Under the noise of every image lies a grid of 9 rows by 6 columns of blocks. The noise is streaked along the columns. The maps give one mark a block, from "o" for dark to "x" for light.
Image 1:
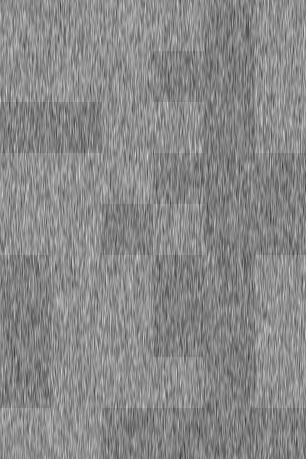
x x x x o x
x x x o o x
o o x x o x
x x x o o o
x x o x o o
o x x o o x
o x x o o x
o x x x o x
x x o o o o
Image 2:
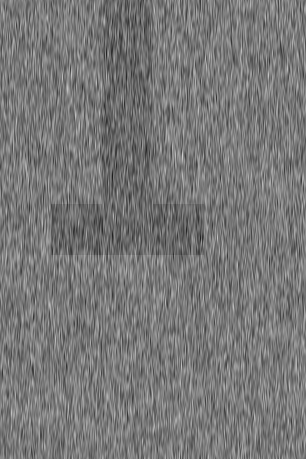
x x o x x x
x x o x x x
x x o x x x
x x o x x x
x o o o x x
x x x x x x
x x x x x x
x x x x x x
x x x x x x
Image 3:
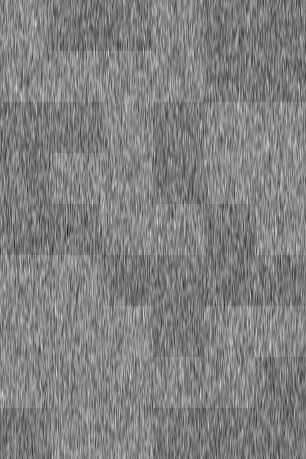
x o o x o o
x x x x o o
o o x o x x
o x x o x x
o o x x o x
x x o o o o
x x x o x x
x x x x x o
o x x o o o
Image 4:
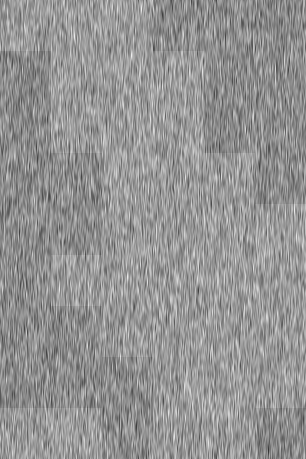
x x x o o o
o x x x o o
o x x x o o
o o x x x o
o o x x x x
o x x x x x
o o x x x x
o o o x x x
x x o x x o
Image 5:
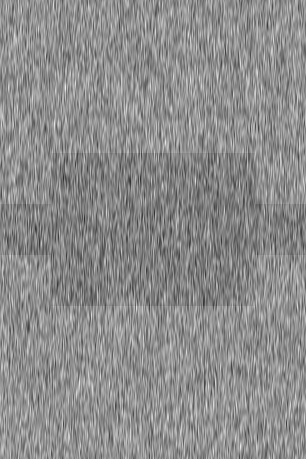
x x x x x x
x x x x x x
x x x x x x
x o o o o x
o o o o o o
x o o o o x
x x x x x x
x x x x x x
x x x x x x
